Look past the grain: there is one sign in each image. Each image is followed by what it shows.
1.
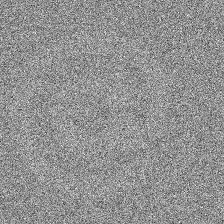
light at sign
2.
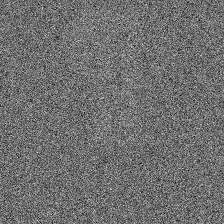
light pilcrow
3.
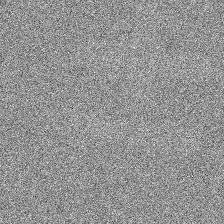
light plus-minus sign
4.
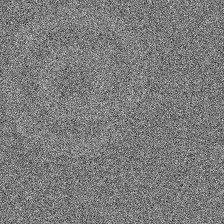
light at sign
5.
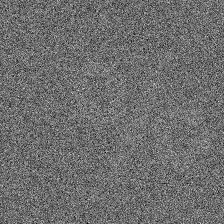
light percent sign
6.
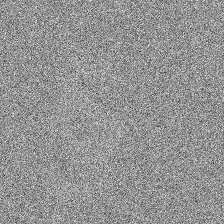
light section sign
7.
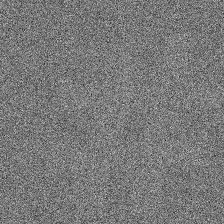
light hash sign
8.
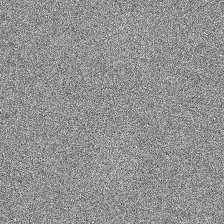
light colon
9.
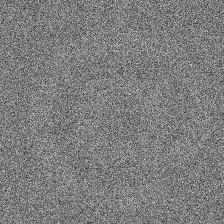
light at sign
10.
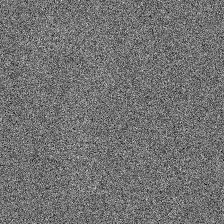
light question mark
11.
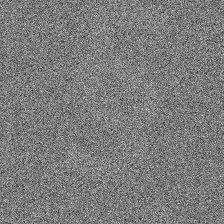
light section sign
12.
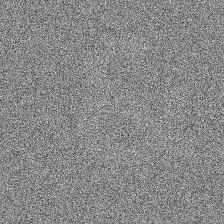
light ampersand
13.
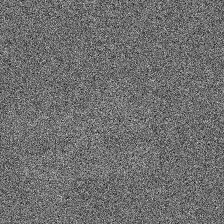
light not-equal sign
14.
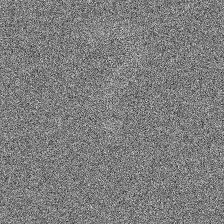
light question mark
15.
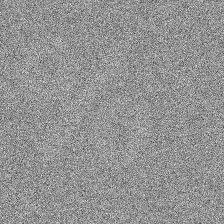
light percent sign
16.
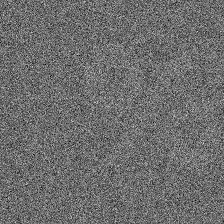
light percent sign
